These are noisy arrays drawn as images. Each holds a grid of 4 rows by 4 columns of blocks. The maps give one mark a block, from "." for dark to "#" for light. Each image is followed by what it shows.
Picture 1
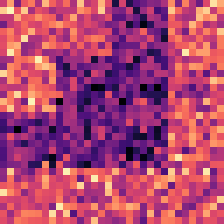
##.#
#..#
...#
####
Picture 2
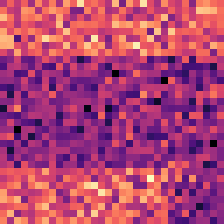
####
....
....
###.
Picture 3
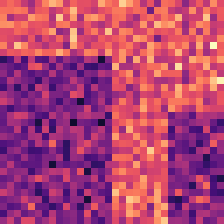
####
..##
..#.
..#.
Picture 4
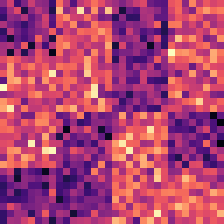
.#.#
##.#
#.#.
..##
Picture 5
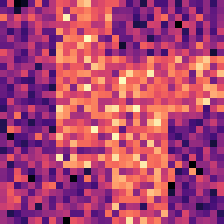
.#..
.###
.##.
..#.
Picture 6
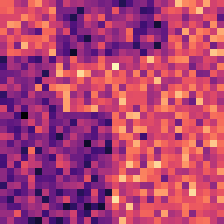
#..#
.###
..##
..##
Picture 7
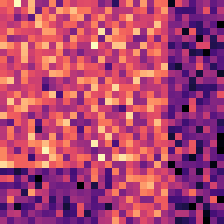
###.
###.
###.
..#.
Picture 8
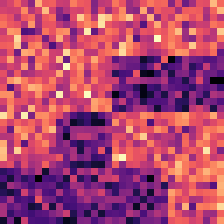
####
##..
#.##
...#
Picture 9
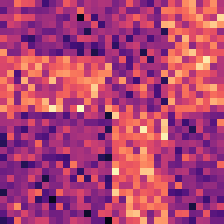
...#
##.#
..#.
..#.
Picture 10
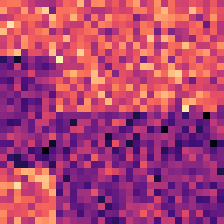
####
.###
....
#...
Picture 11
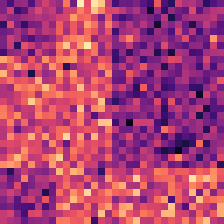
.#..
##..
##..
.###
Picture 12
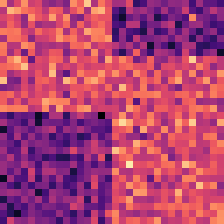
##..
####
..##
..##
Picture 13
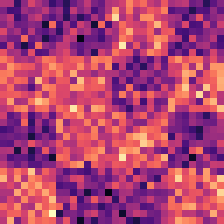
..#.
##.#
.##.
#..#
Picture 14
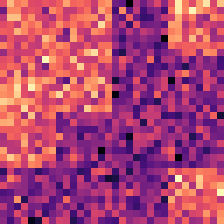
##.#
##..
#...
...#
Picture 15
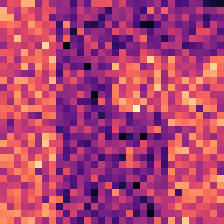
#...
#.##
#..#
#..#
